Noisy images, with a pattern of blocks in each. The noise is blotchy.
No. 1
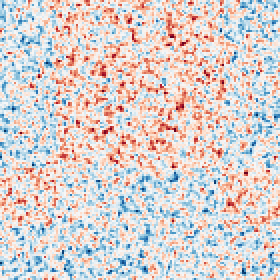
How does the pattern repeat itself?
left and right mirror each other
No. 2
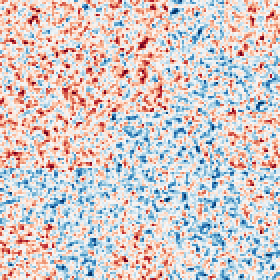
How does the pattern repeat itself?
mirrored about the diagonal from the top left
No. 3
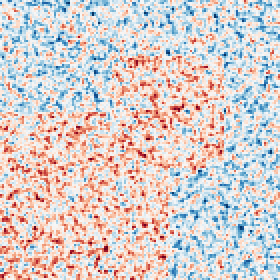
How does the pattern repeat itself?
mirrored about the diagonal from the bottom left
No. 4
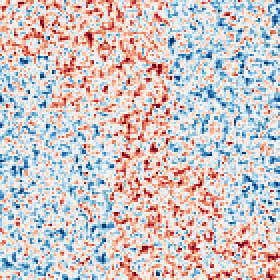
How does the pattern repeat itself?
the same after a half turn
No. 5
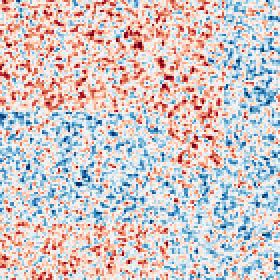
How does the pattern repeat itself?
no symmetry
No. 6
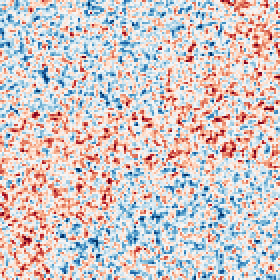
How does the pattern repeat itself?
the same after a half turn
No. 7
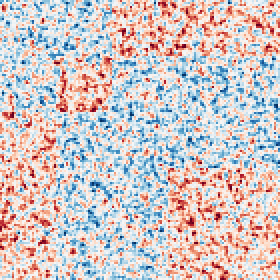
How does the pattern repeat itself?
mirrored about the diagonal from the top left
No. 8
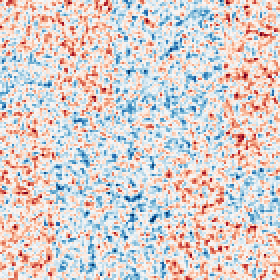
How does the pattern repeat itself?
the same after a half turn
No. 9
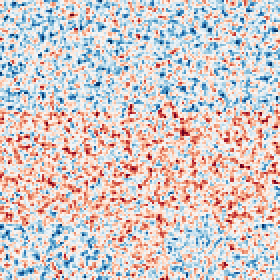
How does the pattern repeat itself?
left and right mirror each other
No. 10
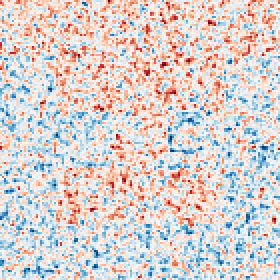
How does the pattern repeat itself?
left and right mirror each other
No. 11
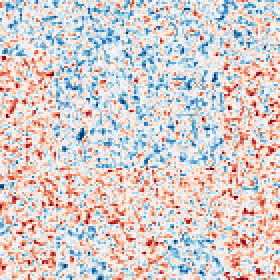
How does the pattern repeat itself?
left and right mirror each other
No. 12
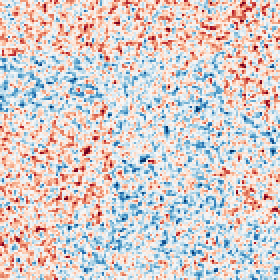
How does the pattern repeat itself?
no symmetry
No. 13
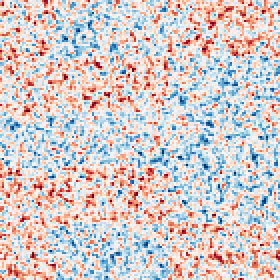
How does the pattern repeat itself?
top and bottom mirror each other
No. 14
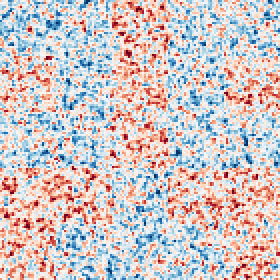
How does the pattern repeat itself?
left and right mirror each other
